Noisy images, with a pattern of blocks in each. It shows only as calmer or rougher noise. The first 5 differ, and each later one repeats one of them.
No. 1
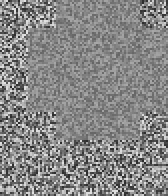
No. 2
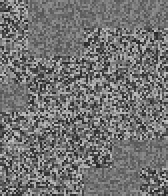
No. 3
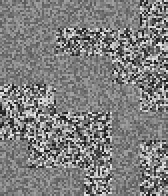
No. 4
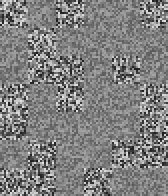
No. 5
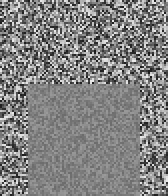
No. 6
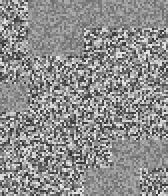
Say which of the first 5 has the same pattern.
2
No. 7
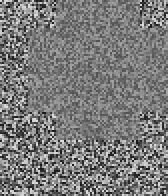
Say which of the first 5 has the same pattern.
1
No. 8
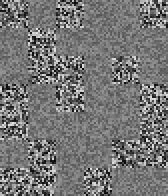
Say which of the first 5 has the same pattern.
4
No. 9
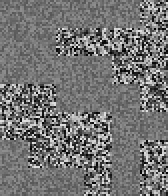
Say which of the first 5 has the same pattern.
3
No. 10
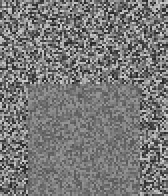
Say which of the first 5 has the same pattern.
5
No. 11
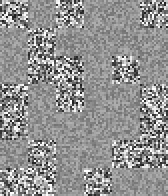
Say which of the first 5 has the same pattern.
4
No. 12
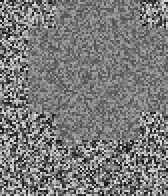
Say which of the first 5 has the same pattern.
1
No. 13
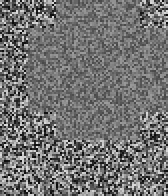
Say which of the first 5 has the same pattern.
1
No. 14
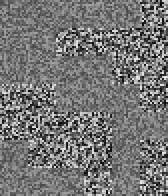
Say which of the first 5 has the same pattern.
3
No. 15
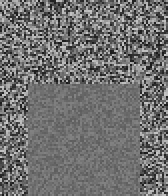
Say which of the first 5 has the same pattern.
5
